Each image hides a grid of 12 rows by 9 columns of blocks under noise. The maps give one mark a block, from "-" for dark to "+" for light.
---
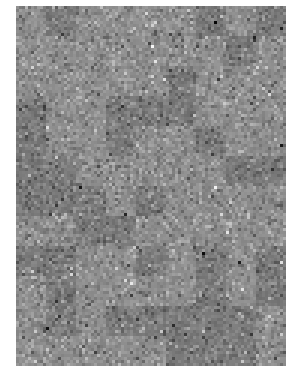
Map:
+-++++-+-
+++++++-+
+++++-+++
-++---+++
-++-++-++
--+++++--
---+-++++
++--+++++
--++-+-+-
+-++++-+-
+-+-----+
+++++---+
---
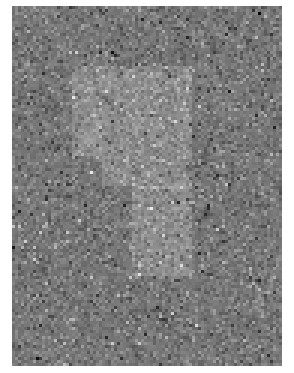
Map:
---------
---------
--++++---
--++++---
--++++---
---+++---
----++---
----++---
----++---
---------
---------
---------
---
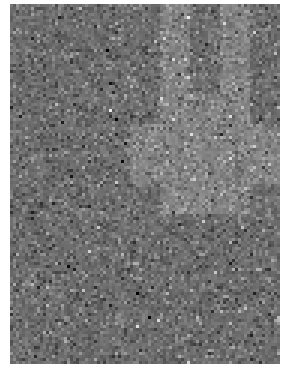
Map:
-----+-+-
-----+-+-
-----+-+-
-----+++-
----+++++
----+++++
-----+++-
---------
---------
---------
---------
---------
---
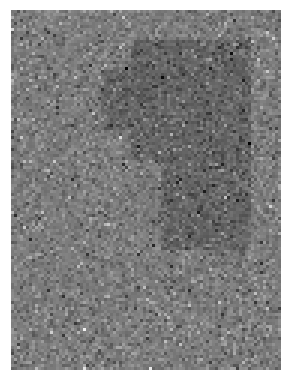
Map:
+++++++++
++++----+
+++-----+
+++-----+
++++----+
+++++---+
+++++---+
+++++---+
+++++++++
+++++++++
+++++++++
+++++++++
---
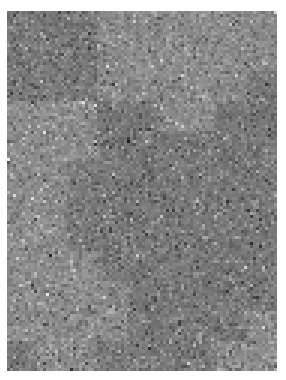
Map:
---++++++
---++++++
---+++++-
+++--++--
+++------
++-------
++-------
++-------
+++------
++++-----
++++----+
-++----++
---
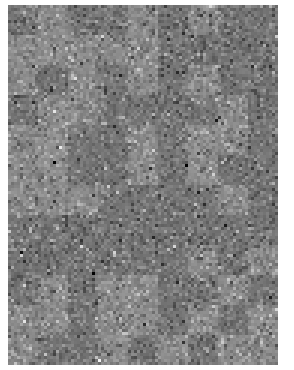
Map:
-+--+-+--
+++++----
+-+-+-+--
-++----+-
++--+-++-
++--+-+--
+++----+-
---------
------+-+
-+-++--+-
++-++-+-+
+--+-+-++
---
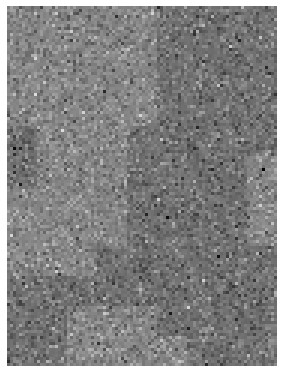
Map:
+++++----
+++++----
+++++----
+++++----
-+++-----
-+++----+
++++----+
++++----+
+++------
---------
--+++----
--++++---
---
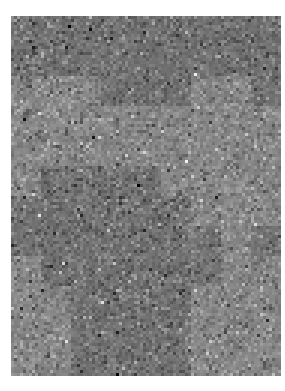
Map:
---------
---------
+++---++-
+++++++++
+++++++++
+----++++
------+++
-------+-
+------++
++----+++
++----+++
++----+++
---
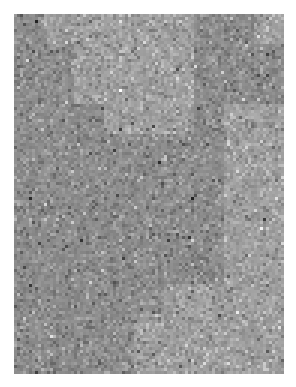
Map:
-+++++--+
--++++---
--++++---
---+++-++
-------++
-------++
-------++
-------++
-------++
-----++++
----+++++
----+++++
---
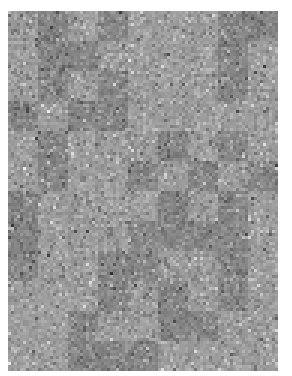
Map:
+-+-+++--
+--++++-+
+-+-+++-+
-+--+++++
+-+++-+-+
+-++-+-+-
-++++-+-+
-+++----+
-++--++-+
+++-+-+-+
++-++--++
++---++++
